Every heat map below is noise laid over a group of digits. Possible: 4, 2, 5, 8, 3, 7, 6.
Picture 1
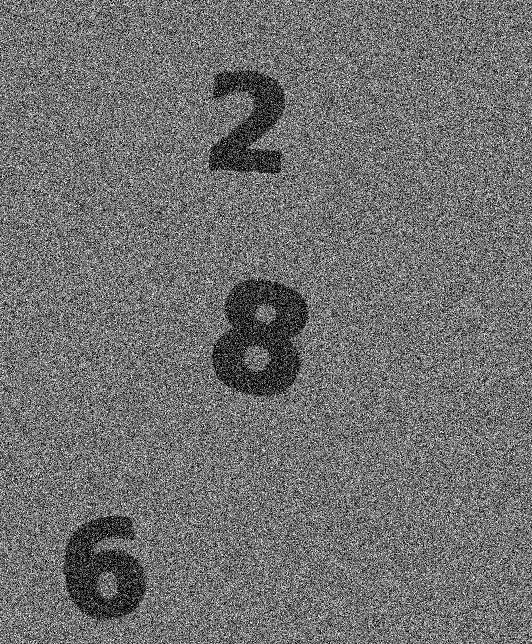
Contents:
top middle: 2; centre: 8; bottom left: 6
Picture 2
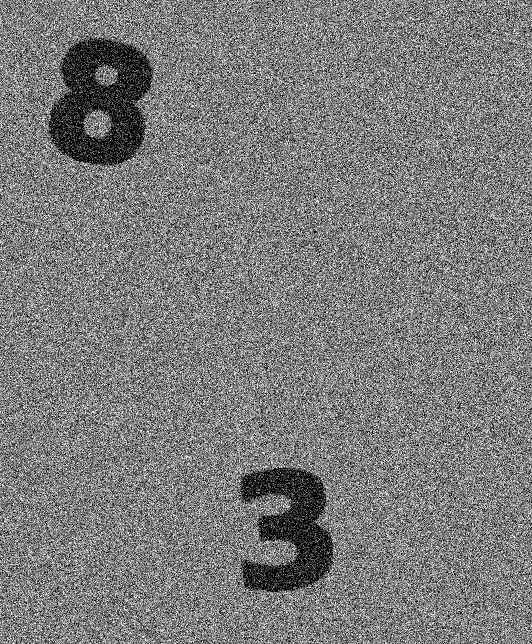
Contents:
top left: 8; bottom middle: 3
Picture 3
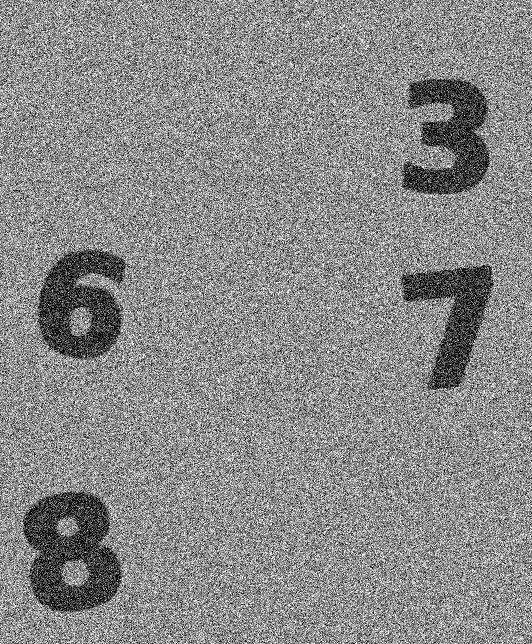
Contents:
top right: 3; middle left: 6; middle right: 7; bottom left: 8
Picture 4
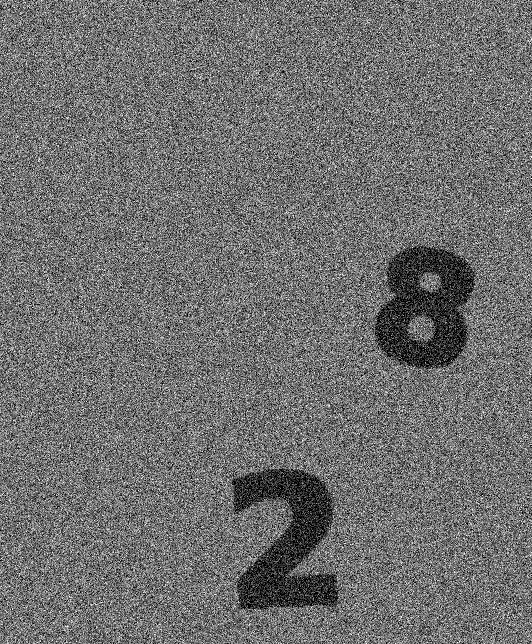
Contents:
middle right: 8; bottom middle: 2
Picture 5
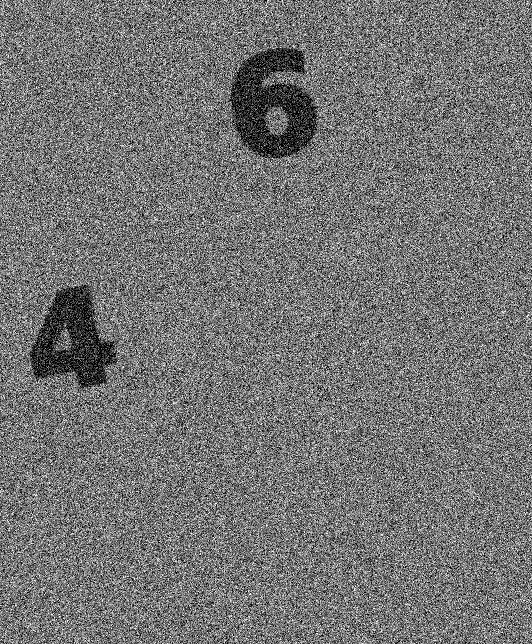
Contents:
top middle: 6; middle left: 4
